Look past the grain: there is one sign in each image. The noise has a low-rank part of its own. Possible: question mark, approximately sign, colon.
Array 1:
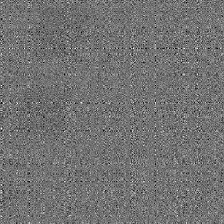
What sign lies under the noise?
colon
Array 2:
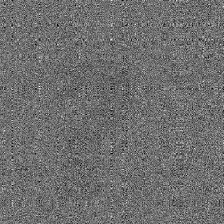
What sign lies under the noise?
question mark
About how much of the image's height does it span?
two thirds
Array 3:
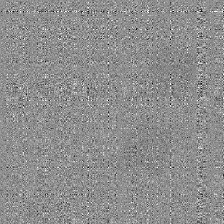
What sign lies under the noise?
colon
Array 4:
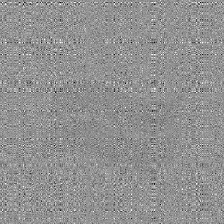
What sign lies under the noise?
approximately sign
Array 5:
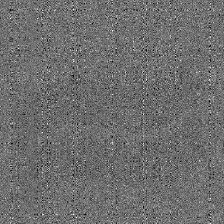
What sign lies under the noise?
approximately sign
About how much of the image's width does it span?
nearly all
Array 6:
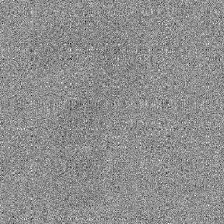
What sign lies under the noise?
question mark
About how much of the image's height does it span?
nearly all
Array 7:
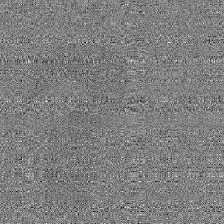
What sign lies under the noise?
question mark
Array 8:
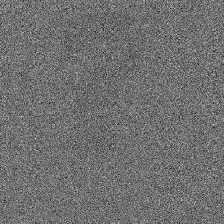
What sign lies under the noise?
question mark
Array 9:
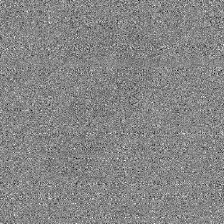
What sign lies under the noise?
question mark
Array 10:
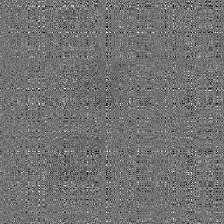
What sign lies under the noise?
colon
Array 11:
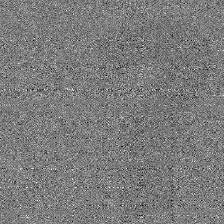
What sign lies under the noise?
question mark
